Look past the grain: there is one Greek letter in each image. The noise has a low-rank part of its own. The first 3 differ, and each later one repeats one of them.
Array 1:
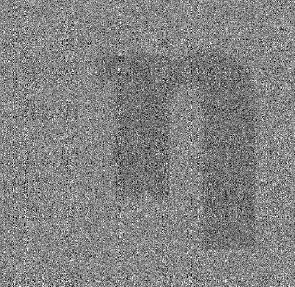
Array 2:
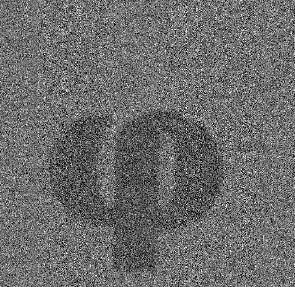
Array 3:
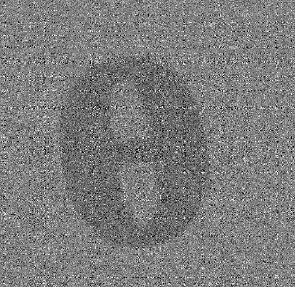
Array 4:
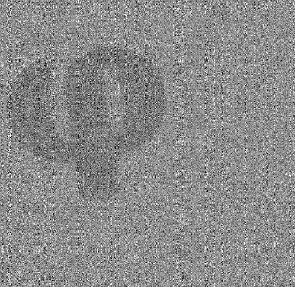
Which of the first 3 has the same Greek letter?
2
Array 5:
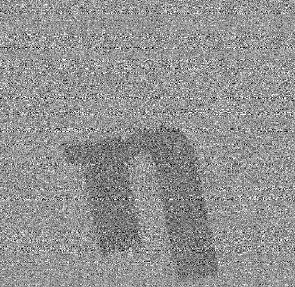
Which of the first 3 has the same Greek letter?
1
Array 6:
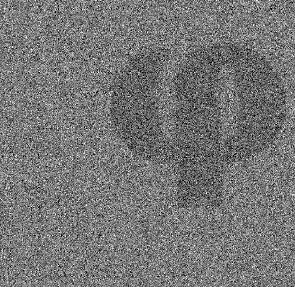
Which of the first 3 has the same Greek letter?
2
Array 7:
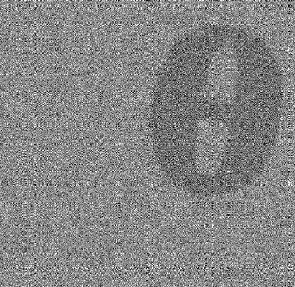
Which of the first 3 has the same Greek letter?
3
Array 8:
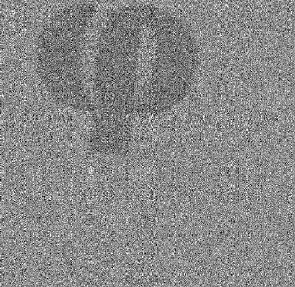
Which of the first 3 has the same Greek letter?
2
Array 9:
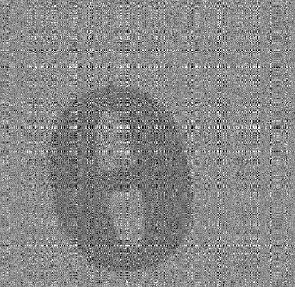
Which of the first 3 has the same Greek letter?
3
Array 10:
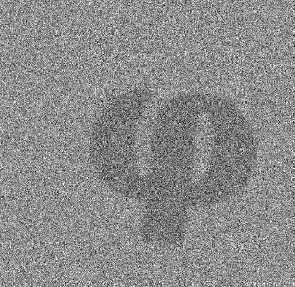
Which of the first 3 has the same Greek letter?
2
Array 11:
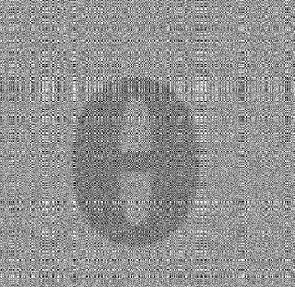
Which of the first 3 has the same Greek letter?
3
